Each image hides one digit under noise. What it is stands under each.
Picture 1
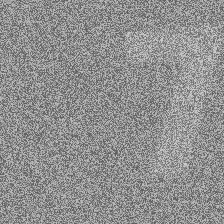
light 7
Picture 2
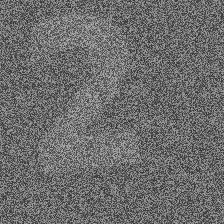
light 2
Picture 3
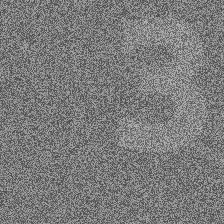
light 3
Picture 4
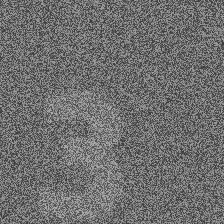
light 3
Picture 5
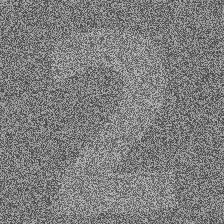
light 2
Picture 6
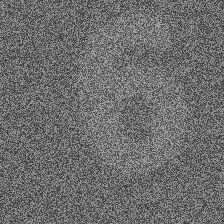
light 6
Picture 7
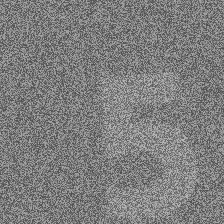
light 5
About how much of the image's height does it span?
two thirds
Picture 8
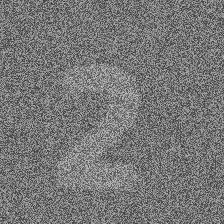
light 2
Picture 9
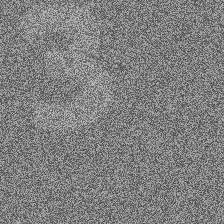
light 3
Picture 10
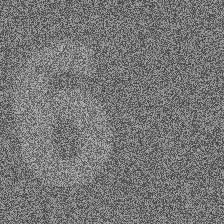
light 6
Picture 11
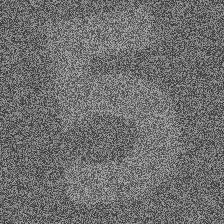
light 5
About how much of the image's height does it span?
nearly all
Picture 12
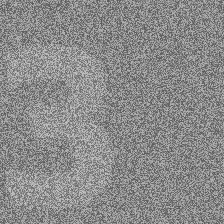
light 3
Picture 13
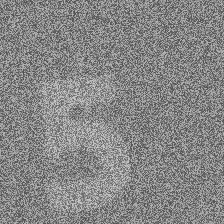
light 5
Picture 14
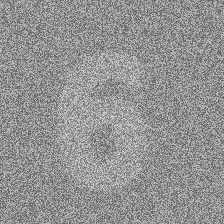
light 6
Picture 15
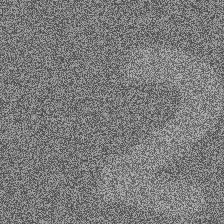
light 2
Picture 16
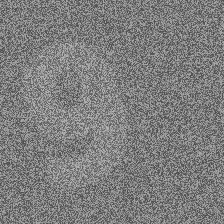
light 9
